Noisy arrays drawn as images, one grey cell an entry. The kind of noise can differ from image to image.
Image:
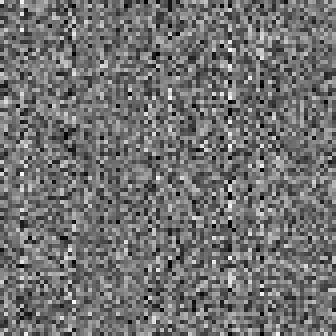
columns of uneven size
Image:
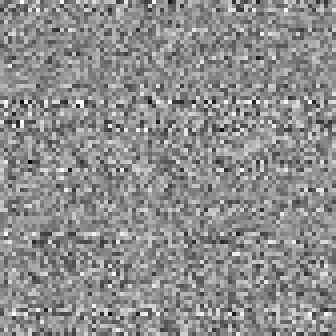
rows of uneven size
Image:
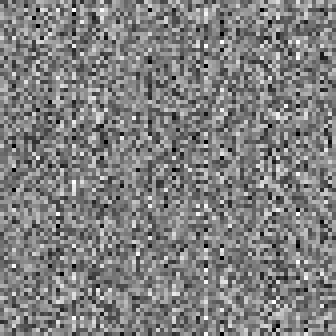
columns of uneven size
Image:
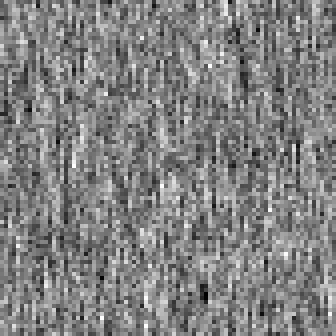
streaked along the columns
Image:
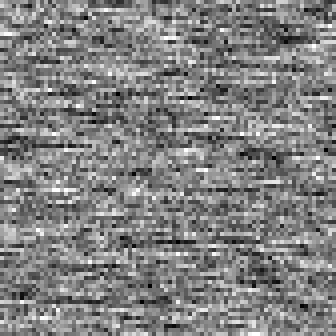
streaked along the rows
